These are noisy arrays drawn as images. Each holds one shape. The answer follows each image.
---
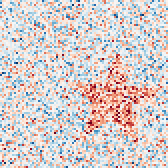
star
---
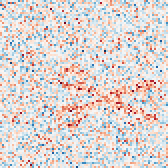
pair of scissors
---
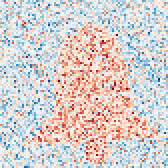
bell
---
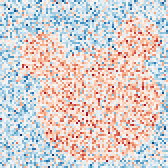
bear's head
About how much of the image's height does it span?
nearly all
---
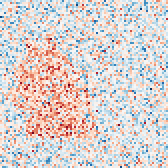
chess knight
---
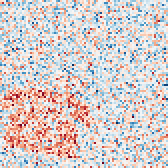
telephone
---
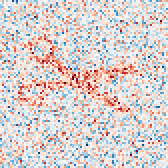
pair of scissors
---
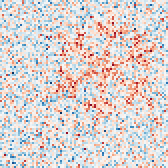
snowflake
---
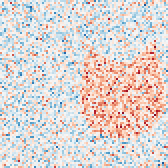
cat's head
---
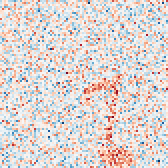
musical note
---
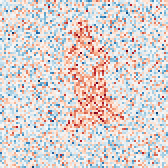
chess bishop
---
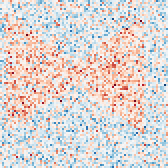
bow tie
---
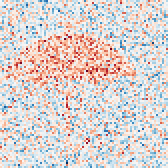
umbrella
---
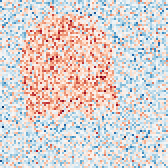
ghost
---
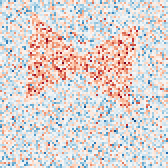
bow tie
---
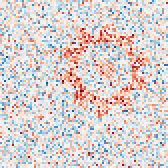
gear
